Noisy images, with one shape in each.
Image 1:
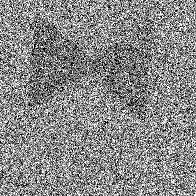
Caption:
dark bow tie
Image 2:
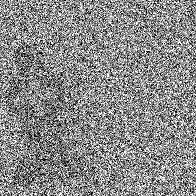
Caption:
dark chess bishop
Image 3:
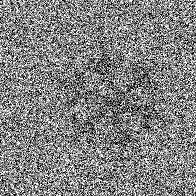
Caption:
dark snowflake
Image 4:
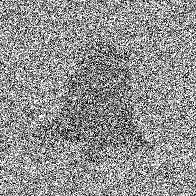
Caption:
dark bell
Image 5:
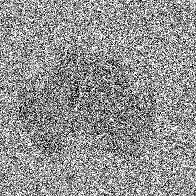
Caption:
dark car
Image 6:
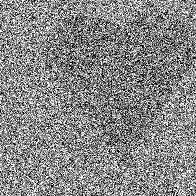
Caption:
dark heart
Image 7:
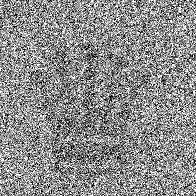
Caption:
dark chess queen
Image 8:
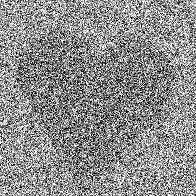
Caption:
dark heart
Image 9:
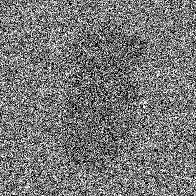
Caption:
dark footprint
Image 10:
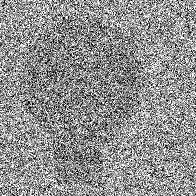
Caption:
dark light bulb
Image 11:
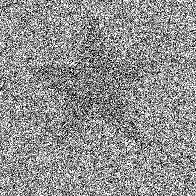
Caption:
dark star
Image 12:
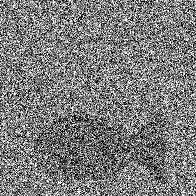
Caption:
dark fish
